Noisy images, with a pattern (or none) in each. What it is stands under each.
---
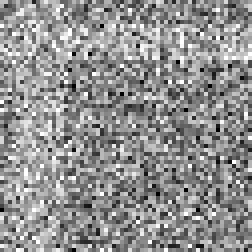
bands of rows crossing bands of columns
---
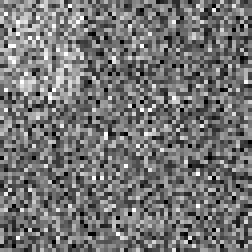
one block
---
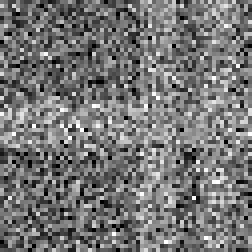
bands of rows crossing bands of columns
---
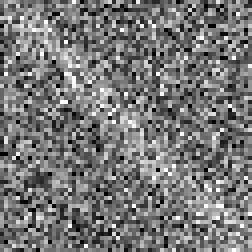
a diagonal band
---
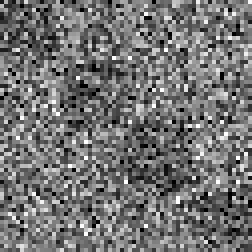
blocks along the diagonal
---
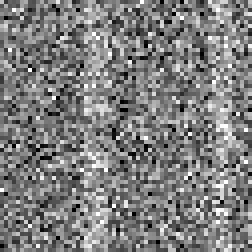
bands of columns
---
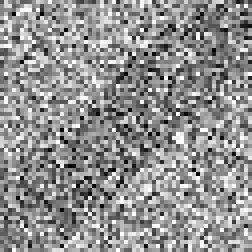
a diagonal band
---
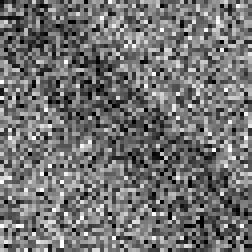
a diagonal band
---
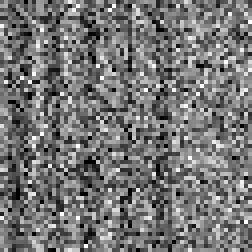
bands of columns
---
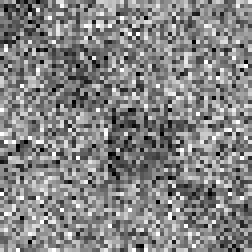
blocks along the diagonal
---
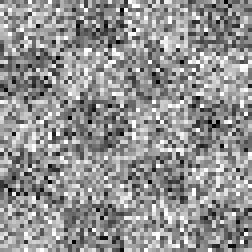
a checkerboard
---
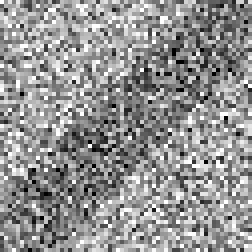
a diagonal band
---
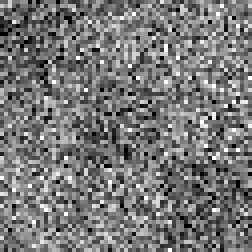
blocks along the diagonal
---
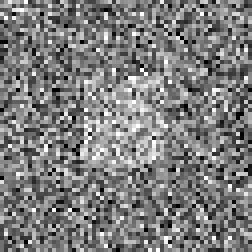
one block
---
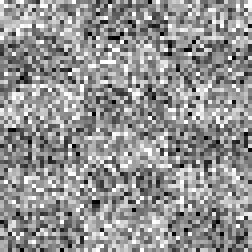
a checkerboard
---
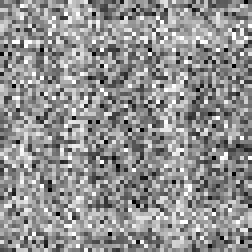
bands of rows crossing bands of columns
